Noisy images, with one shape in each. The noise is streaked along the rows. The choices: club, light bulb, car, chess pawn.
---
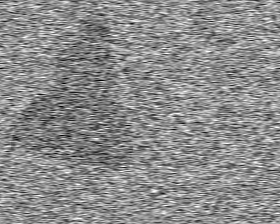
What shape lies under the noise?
chess pawn
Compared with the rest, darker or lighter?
darker
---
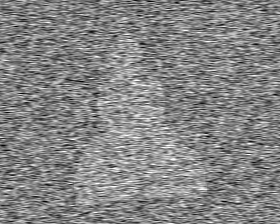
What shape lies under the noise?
chess pawn
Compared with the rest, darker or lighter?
lighter
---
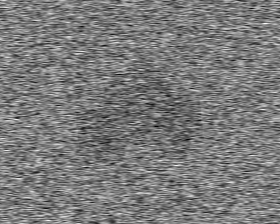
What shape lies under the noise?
car
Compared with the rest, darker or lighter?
darker
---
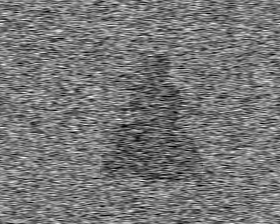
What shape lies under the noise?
chess pawn
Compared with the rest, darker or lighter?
darker
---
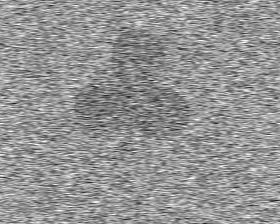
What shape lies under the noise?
club
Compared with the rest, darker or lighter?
darker
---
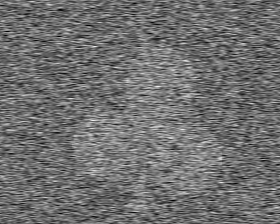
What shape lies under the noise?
club
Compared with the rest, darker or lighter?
lighter
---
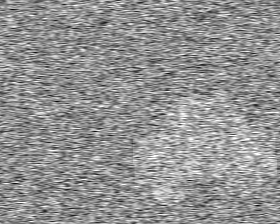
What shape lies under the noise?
car
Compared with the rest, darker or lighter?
lighter
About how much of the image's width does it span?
half
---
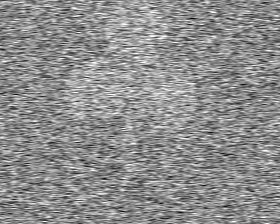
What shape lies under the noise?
club
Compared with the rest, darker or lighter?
lighter
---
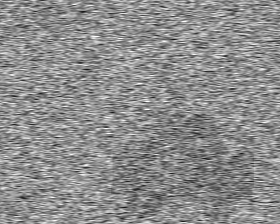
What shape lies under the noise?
car
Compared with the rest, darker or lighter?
darker
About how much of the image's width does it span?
half
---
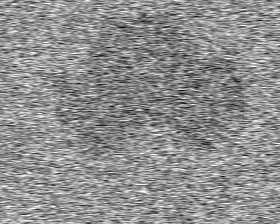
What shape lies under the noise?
car
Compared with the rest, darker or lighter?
darker
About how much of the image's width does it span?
two thirds
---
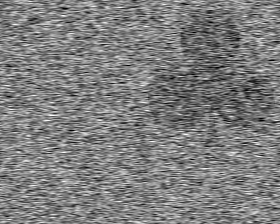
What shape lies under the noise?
club
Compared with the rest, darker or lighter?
darker
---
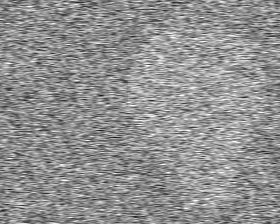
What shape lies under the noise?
light bulb
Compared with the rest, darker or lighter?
lighter
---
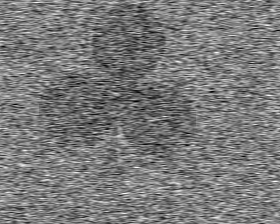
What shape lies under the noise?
club
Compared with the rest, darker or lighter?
darker
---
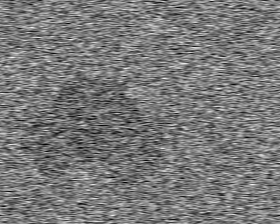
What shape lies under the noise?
car
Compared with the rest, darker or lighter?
darker
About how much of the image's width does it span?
half
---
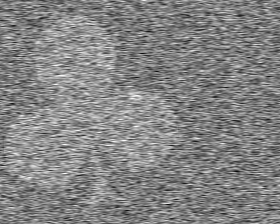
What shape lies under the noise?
club
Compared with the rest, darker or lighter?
lighter
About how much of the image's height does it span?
nearly all
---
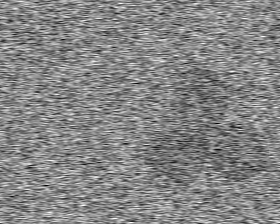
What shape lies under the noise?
club
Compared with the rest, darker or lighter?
darker
